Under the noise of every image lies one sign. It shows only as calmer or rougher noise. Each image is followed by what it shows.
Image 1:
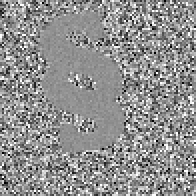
section sign
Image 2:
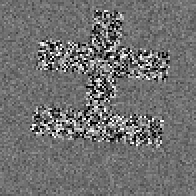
plus-minus sign
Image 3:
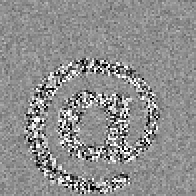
at sign
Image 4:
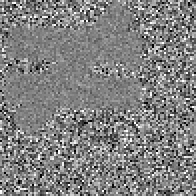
not-equal sign
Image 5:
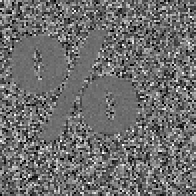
percent sign
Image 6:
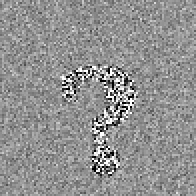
question mark
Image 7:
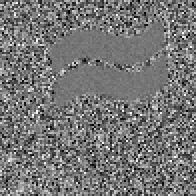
approximately sign
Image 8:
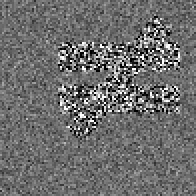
not-equal sign
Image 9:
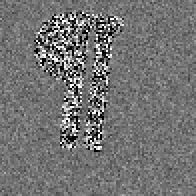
pilcrow
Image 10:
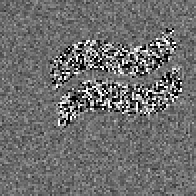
approximately sign
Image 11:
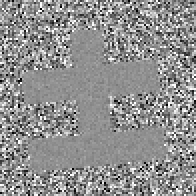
plus-minus sign
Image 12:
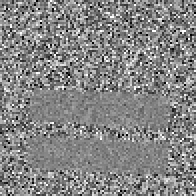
equals sign
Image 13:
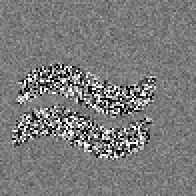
approximately sign
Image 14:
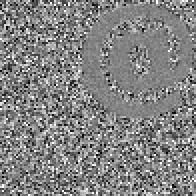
at sign
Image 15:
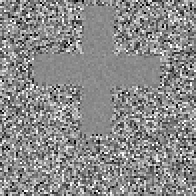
plus sign
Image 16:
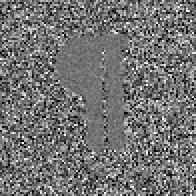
pilcrow
